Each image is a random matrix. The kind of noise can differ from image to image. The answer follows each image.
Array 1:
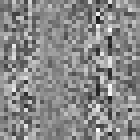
columns of uneven size
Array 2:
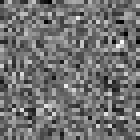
low rank plus noise
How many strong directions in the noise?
five to eight
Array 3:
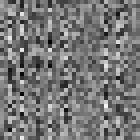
columns of uneven size
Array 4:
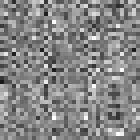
low rank plus noise
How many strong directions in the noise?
two
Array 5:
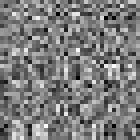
low rank plus noise
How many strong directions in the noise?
two
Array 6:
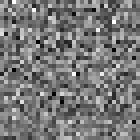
low rank plus noise
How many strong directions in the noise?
five to eight
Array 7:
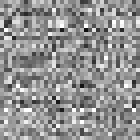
low rank plus noise
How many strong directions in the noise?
three or four
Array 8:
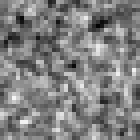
blotchy
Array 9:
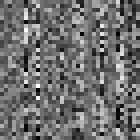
columns of uneven size
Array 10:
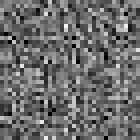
low rank plus noise
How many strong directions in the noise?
five to eight
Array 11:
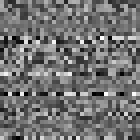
rows of uneven size
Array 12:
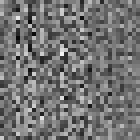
columns of uneven size
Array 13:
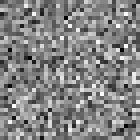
independent entries
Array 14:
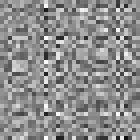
low rank plus noise
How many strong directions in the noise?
one
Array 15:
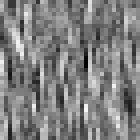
streaked along the columns
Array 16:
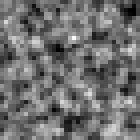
blotchy
